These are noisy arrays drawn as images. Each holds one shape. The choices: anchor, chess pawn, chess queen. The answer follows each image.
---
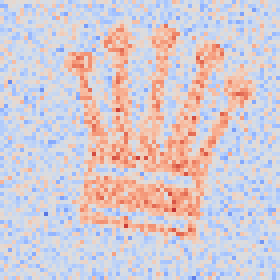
chess queen
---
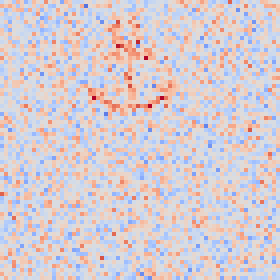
anchor
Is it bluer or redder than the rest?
redder
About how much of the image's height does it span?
a third
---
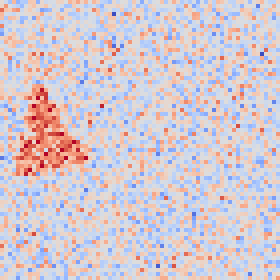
chess pawn
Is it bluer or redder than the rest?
redder
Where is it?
middle left
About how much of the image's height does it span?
a third
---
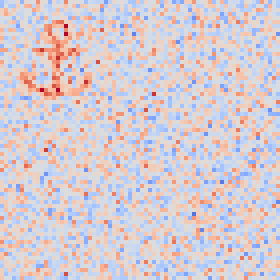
anchor
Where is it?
top left
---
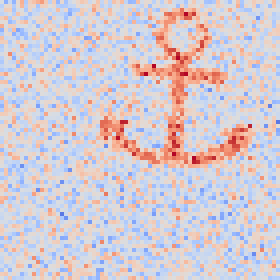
anchor
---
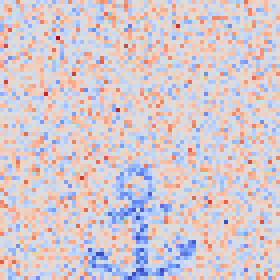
anchor
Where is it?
bottom middle
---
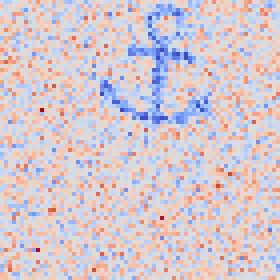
anchor
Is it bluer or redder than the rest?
bluer
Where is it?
top middle
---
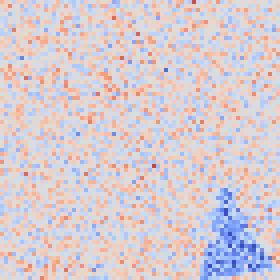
chess pawn
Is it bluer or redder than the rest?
bluer
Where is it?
bottom right
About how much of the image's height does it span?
a third
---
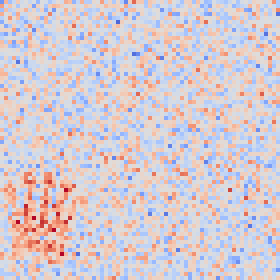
chess queen
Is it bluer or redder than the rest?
redder
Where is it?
bottom left
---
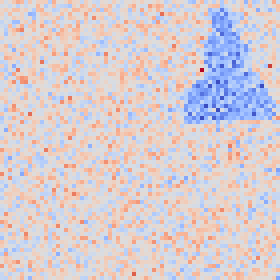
chess pawn
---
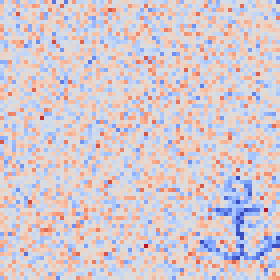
anchor
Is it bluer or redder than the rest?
bluer
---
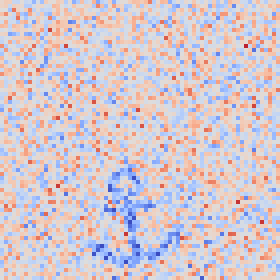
anchor
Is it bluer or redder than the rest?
bluer
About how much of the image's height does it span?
a third
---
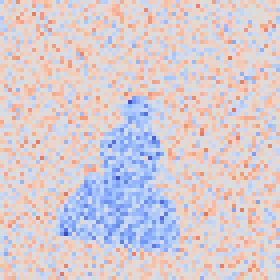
chess pawn
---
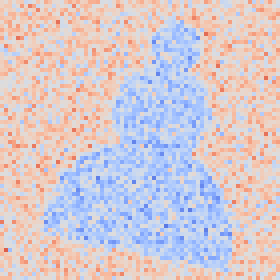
chess pawn
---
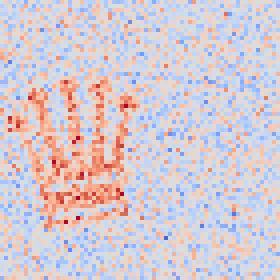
chess queen
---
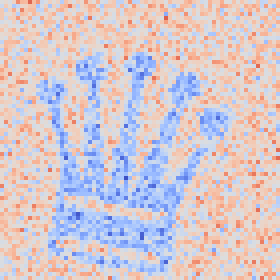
chess queen
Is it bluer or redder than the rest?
bluer
